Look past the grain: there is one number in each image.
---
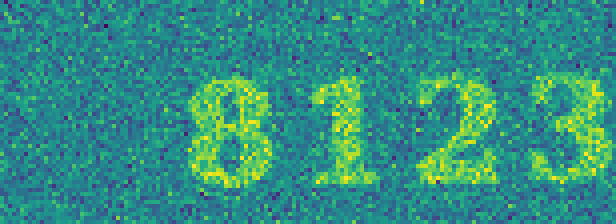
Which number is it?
8123
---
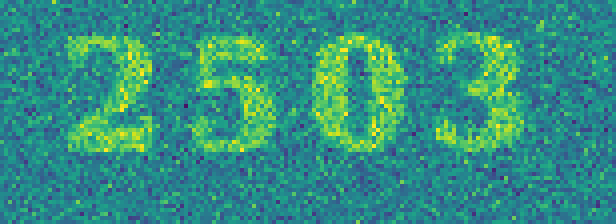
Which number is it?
2503
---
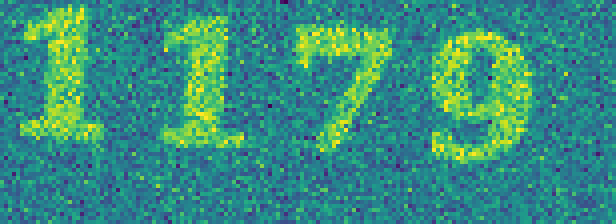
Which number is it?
1179
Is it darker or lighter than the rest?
lighter
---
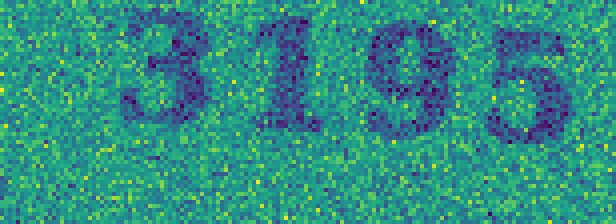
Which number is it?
3195
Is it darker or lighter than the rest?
darker
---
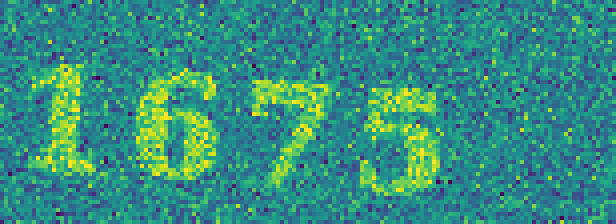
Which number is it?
1675
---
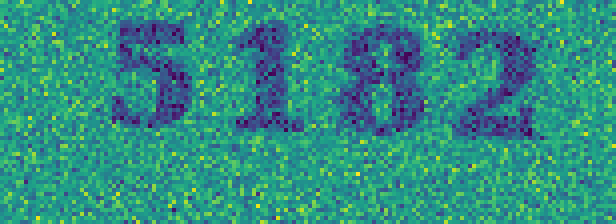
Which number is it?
5182
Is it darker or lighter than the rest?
darker
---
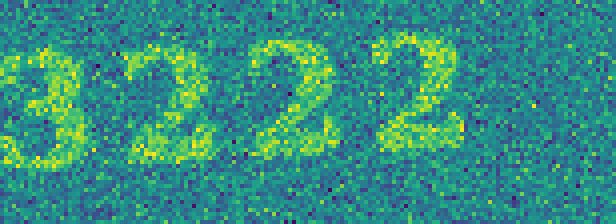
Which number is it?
3222
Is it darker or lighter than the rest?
lighter
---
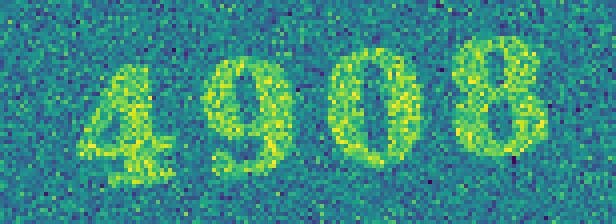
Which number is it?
4908
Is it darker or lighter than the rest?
lighter
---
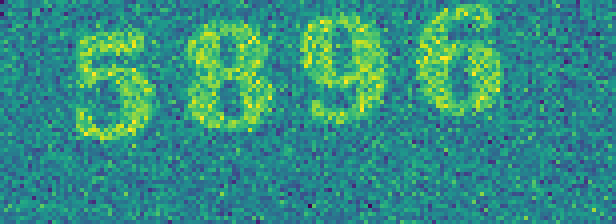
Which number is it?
5896
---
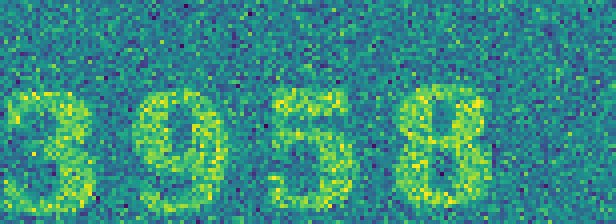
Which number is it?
3958
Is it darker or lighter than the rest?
lighter
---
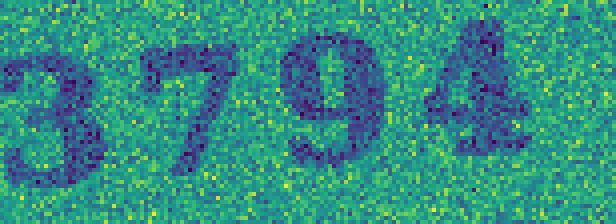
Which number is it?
3794
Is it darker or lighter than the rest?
darker
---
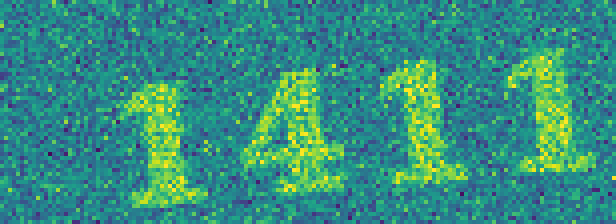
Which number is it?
1411
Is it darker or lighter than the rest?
lighter
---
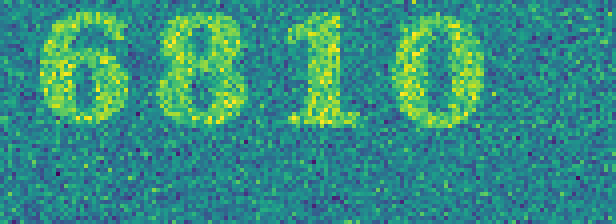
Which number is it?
6810
